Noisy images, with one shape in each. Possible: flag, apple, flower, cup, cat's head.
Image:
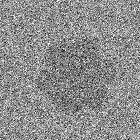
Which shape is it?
flower
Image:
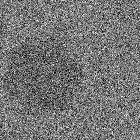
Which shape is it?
flower
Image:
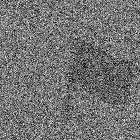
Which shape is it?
flag
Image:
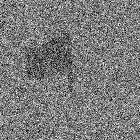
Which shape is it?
flag
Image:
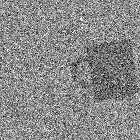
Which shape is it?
cup
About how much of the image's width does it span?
half
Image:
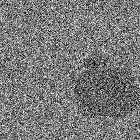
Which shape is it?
apple
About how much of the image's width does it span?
half
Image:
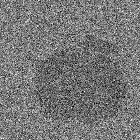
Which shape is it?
apple
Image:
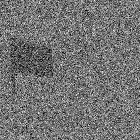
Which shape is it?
flag
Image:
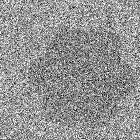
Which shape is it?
flower
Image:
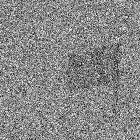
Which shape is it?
flag
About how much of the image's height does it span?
half
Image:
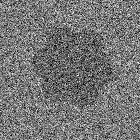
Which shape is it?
flower
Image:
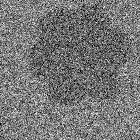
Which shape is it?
flower
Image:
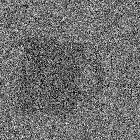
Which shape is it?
cup
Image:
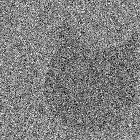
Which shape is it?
cat's head
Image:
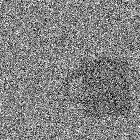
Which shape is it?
cup
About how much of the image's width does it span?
half
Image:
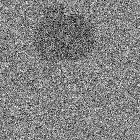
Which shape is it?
apple
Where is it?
top middle
